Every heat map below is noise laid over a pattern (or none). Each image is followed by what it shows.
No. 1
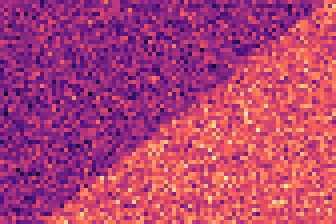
a sharp edge
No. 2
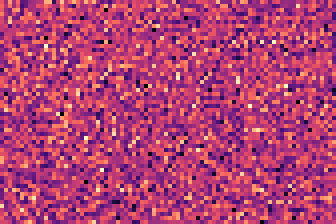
only noise
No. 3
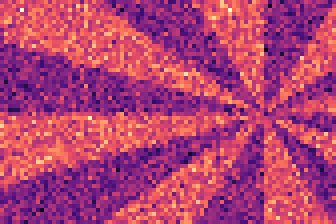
spokes from one point
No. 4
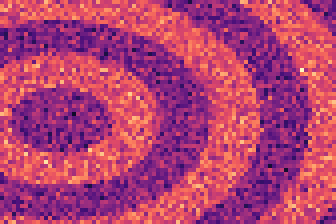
rings round one point
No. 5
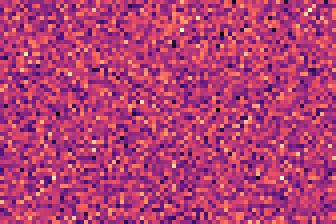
only noise
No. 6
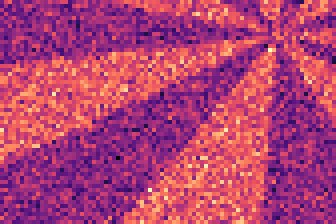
spokes from one point
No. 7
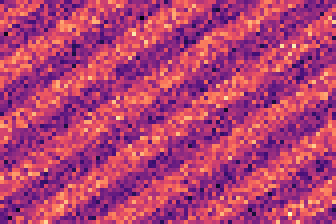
diagonal stripes
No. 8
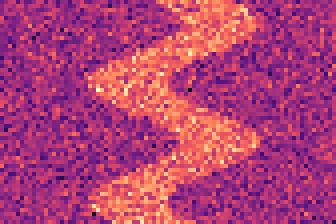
a wavy band
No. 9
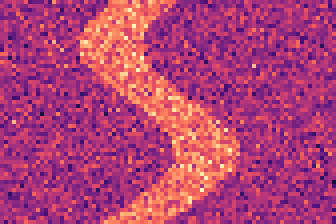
a wavy band
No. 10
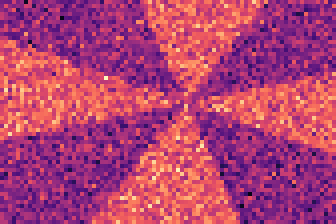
spokes from one point
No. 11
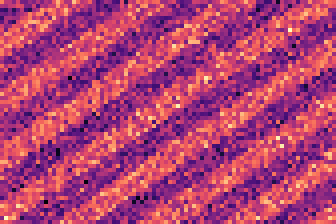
diagonal stripes
